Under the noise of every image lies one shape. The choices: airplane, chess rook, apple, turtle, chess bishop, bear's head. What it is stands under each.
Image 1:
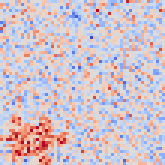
turtle
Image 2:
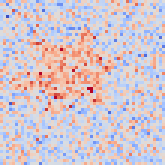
turtle
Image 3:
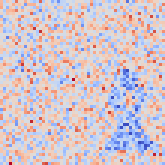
chess bishop
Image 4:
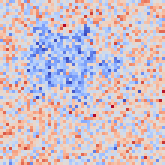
turtle
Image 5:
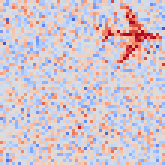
airplane
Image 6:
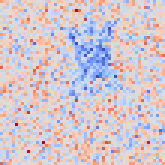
chess rook
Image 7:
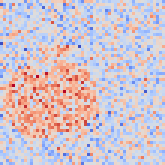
apple
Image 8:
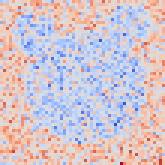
bear's head
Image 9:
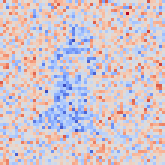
chess bishop
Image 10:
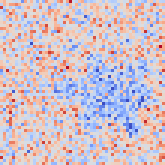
turtle
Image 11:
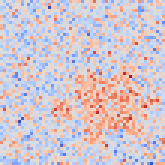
turtle
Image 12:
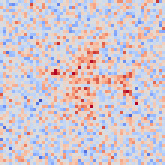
airplane
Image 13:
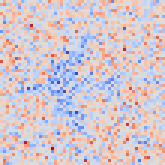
airplane
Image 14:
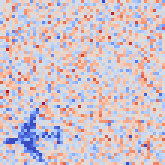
airplane
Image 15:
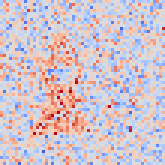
chess bishop
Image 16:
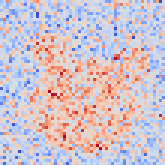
bear's head
